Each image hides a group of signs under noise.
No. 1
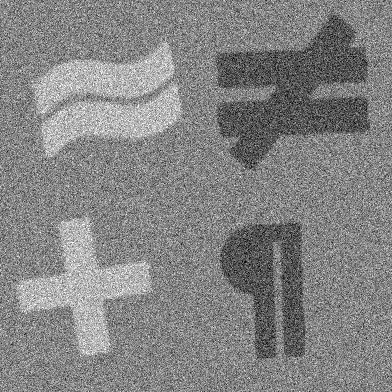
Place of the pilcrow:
bottom right
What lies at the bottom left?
plus sign
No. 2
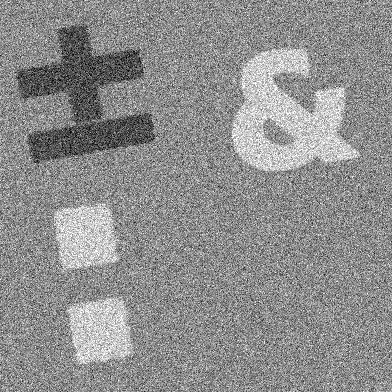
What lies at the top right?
ampersand
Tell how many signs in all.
3
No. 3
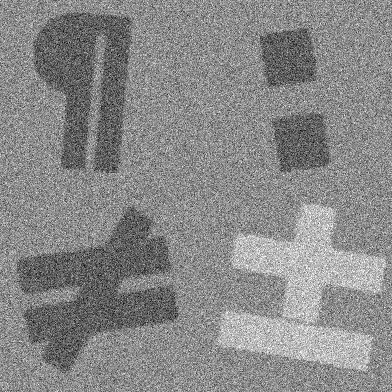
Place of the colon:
top right
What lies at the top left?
pilcrow
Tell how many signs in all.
4
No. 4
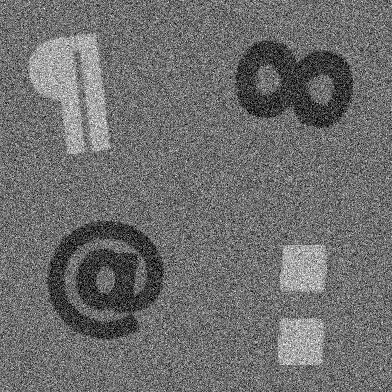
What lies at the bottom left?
at sign
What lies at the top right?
infinity sign
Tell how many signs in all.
4
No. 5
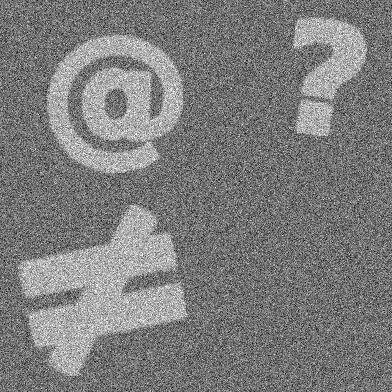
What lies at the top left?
at sign
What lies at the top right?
question mark
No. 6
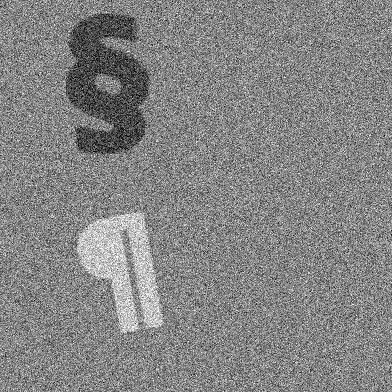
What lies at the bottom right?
nothing
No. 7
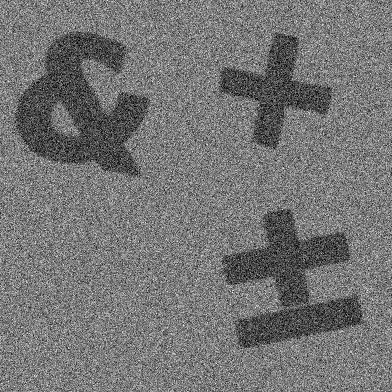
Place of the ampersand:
top left
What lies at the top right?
plus sign
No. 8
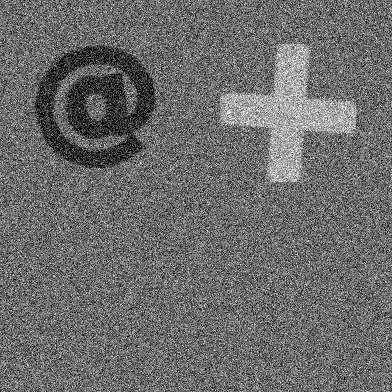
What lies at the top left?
at sign
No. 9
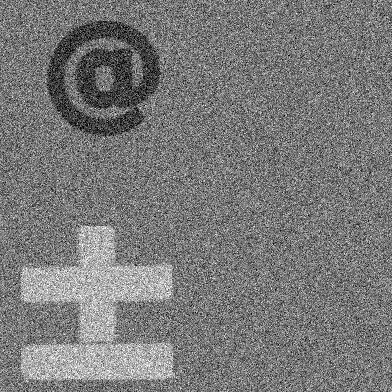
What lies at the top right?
nothing
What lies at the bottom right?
nothing
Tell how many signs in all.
2
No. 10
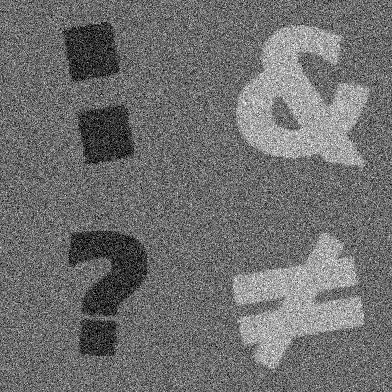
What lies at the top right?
ampersand
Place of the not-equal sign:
bottom right
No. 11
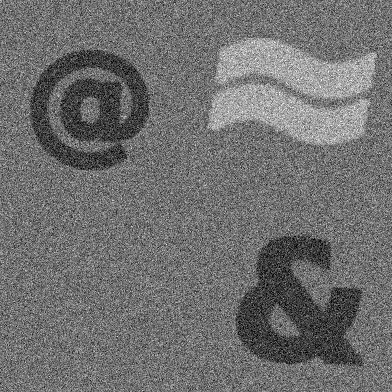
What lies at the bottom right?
ampersand
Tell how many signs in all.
3
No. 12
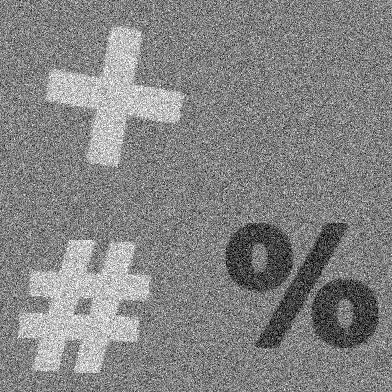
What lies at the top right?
nothing
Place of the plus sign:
top left
